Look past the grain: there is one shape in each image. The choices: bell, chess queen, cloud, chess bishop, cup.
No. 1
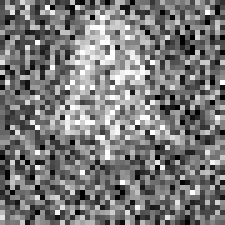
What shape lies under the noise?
bell
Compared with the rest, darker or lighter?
lighter
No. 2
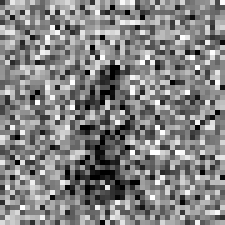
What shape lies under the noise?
chess bishop
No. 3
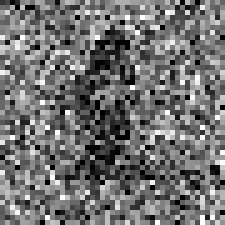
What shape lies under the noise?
chess bishop
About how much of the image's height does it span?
two thirds
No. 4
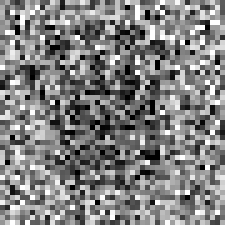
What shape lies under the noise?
chess queen
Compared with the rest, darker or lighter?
darker
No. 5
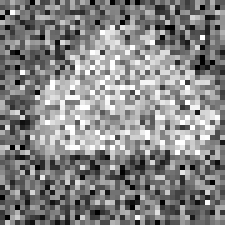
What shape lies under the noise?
cloud
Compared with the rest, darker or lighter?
lighter
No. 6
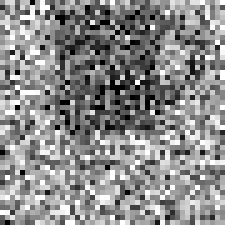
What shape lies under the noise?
cup
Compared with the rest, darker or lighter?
darker
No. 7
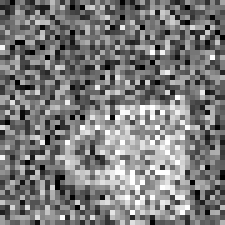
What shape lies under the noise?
cup
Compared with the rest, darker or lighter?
lighter
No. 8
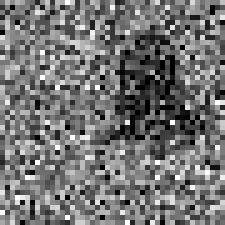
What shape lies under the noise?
bell
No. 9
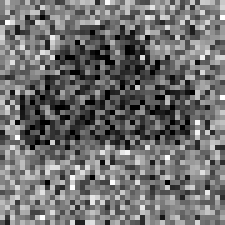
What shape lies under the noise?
cloud
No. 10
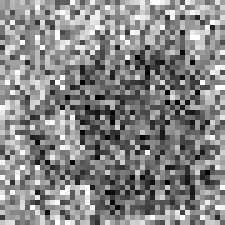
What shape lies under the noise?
cup
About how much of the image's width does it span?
nearly all
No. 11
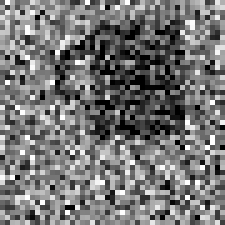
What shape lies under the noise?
cup
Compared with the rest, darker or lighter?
darker
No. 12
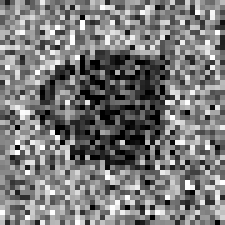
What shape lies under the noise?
cup
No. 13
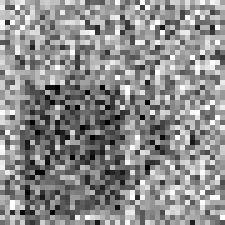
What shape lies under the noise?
cup
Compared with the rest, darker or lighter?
darker
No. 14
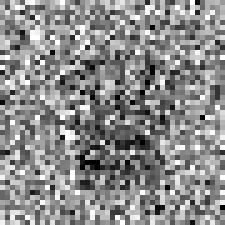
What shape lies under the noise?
chess queen
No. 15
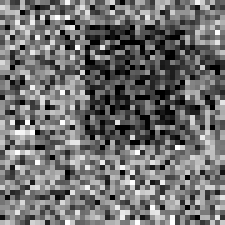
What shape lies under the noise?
cup
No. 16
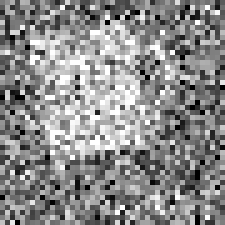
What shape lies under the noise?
cup
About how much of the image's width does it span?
two thirds
